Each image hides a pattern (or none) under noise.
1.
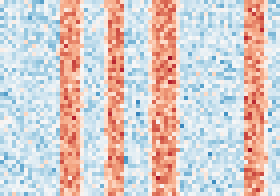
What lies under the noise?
bands of columns
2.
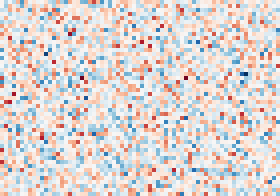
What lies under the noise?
only noise
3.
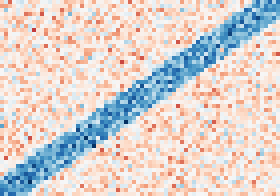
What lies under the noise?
a diagonal band
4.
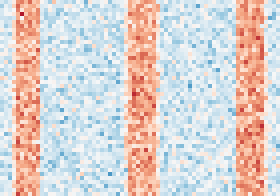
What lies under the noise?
bands of columns
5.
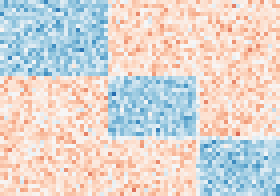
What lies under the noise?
blocks along the diagonal
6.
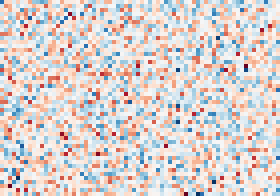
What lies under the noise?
only noise
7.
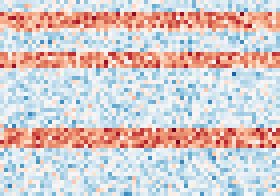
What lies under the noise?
bands of rows
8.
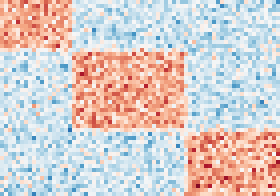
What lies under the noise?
blocks along the diagonal
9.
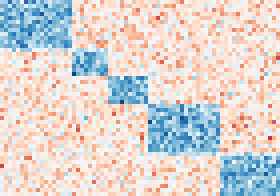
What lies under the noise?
blocks along the diagonal
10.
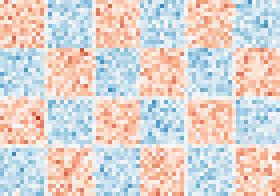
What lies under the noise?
a checkerboard
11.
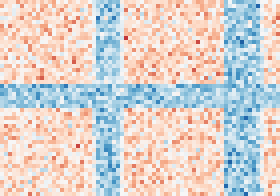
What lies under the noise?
bands of rows crossing bands of columns
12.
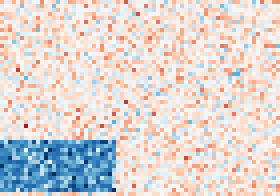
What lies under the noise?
one block
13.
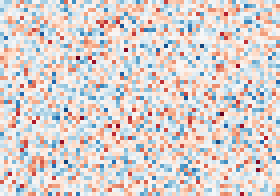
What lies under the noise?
only noise
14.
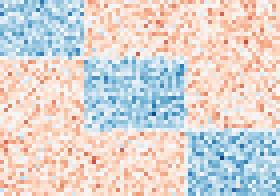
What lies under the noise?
blocks along the diagonal
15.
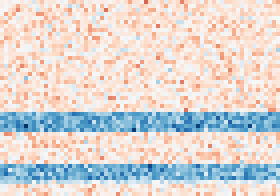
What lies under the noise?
bands of rows
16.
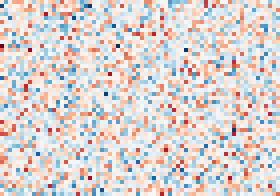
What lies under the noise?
only noise
